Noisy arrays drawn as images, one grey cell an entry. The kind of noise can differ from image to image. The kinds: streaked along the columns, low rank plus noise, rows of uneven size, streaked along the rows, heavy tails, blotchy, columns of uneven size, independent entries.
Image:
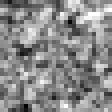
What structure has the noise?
blotchy
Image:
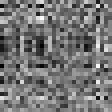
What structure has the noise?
low rank plus noise
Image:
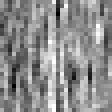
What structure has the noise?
streaked along the columns
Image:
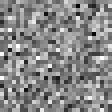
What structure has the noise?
independent entries
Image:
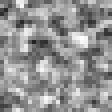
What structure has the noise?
blotchy
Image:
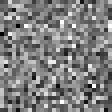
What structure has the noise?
independent entries
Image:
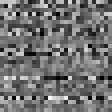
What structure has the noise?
rows of uneven size
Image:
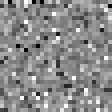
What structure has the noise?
heavy tails
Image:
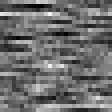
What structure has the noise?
streaked along the rows
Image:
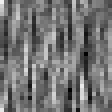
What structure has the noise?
streaked along the columns
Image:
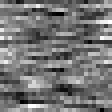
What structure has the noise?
streaked along the rows
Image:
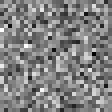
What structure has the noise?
independent entries
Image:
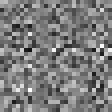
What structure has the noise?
low rank plus noise
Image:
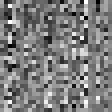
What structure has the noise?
columns of uneven size
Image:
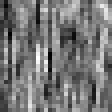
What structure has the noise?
streaked along the columns
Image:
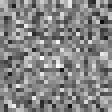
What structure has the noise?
low rank plus noise
